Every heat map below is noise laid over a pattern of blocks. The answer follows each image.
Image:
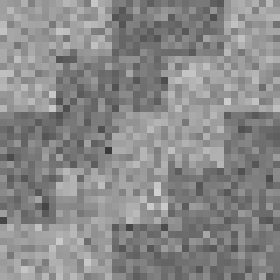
mirrored about the diagonal from the top left
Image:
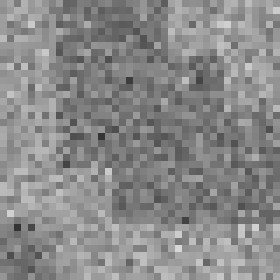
mirrored about the diagonal from the bottom left
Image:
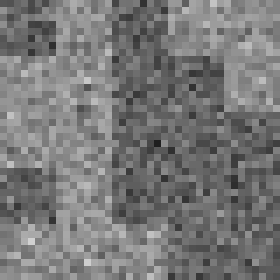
no symmetry
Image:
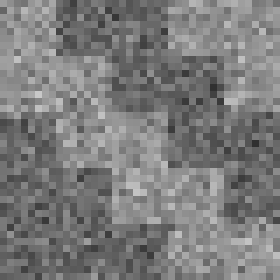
mirrored about the diagonal from the bottom left
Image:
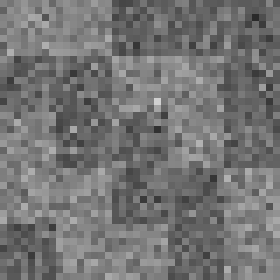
mirrored about the diagonal from the bottom left
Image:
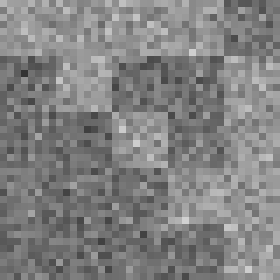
mirrored about the diagonal from the bottom left
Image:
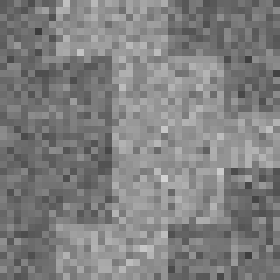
top and bottom mirror each other
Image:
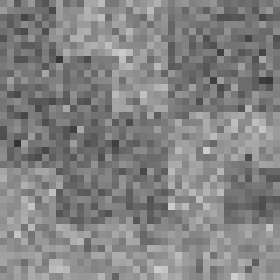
no symmetry
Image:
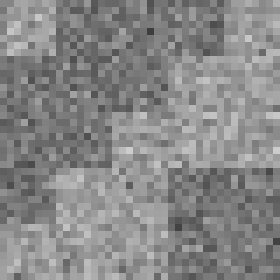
mirrored about the diagonal from the top left
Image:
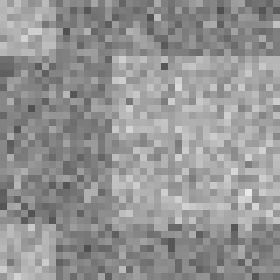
top and bottom mirror each other
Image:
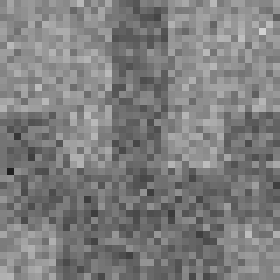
left and right mirror each other
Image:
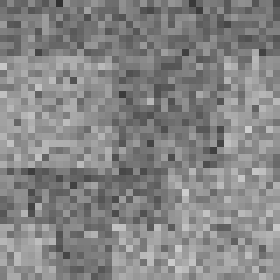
no symmetry
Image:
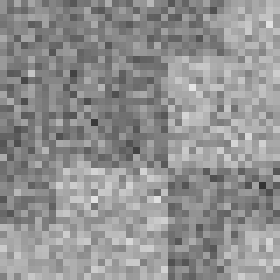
mirrored about the diagonal from the top left
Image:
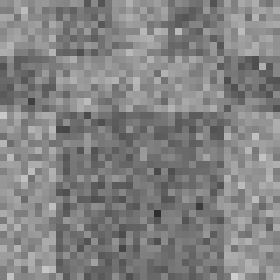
left and right mirror each other
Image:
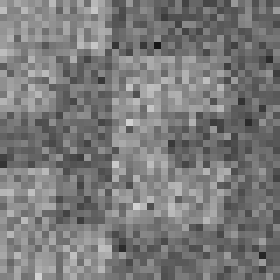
top and bottom mirror each other
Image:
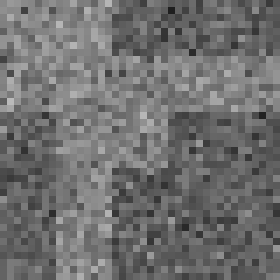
mirrored about the diagonal from the top left
